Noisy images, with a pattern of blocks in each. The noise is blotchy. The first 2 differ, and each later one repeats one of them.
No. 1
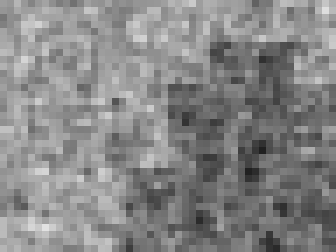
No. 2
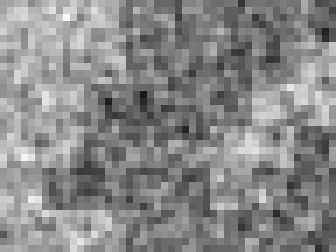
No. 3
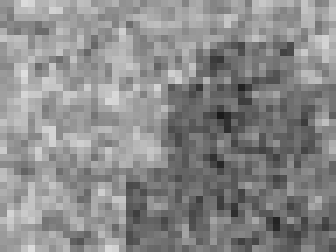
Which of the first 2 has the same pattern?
1
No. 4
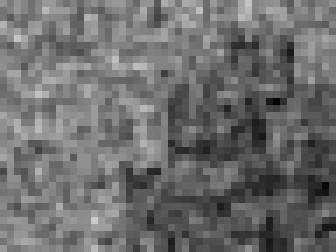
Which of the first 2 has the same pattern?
1
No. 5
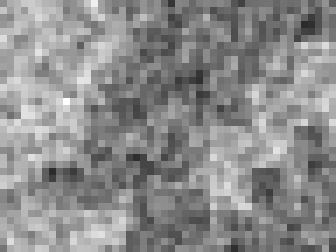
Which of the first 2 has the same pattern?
2
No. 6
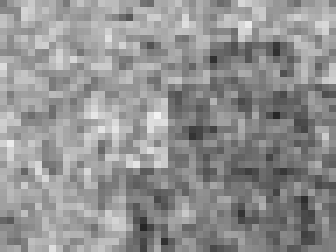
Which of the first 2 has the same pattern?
1
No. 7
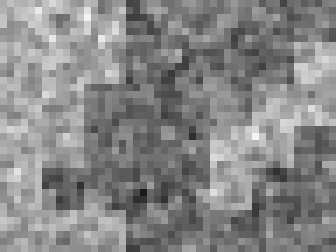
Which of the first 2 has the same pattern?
2
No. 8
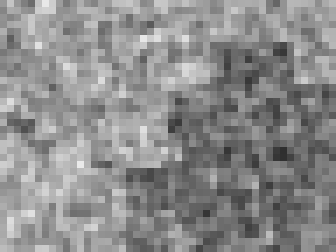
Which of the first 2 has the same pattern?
1
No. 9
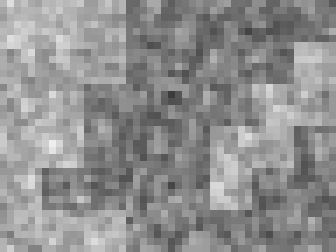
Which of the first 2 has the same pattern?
2
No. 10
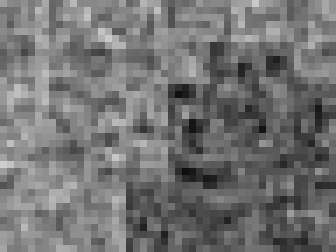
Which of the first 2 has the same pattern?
1
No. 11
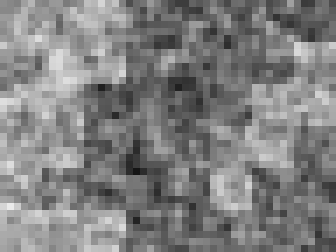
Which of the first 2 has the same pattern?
2
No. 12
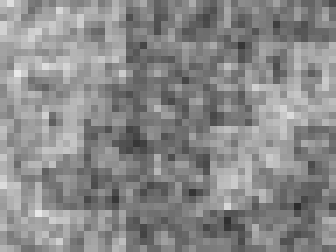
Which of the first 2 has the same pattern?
2
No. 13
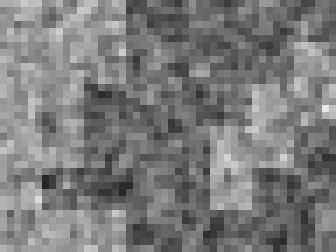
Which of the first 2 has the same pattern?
2
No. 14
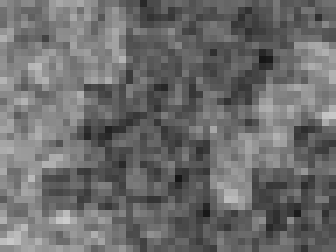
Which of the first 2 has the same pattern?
2
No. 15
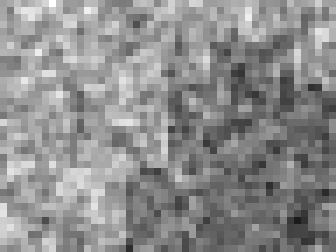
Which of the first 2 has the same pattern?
1
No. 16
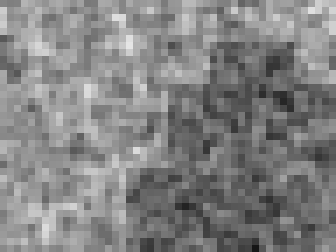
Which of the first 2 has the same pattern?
1
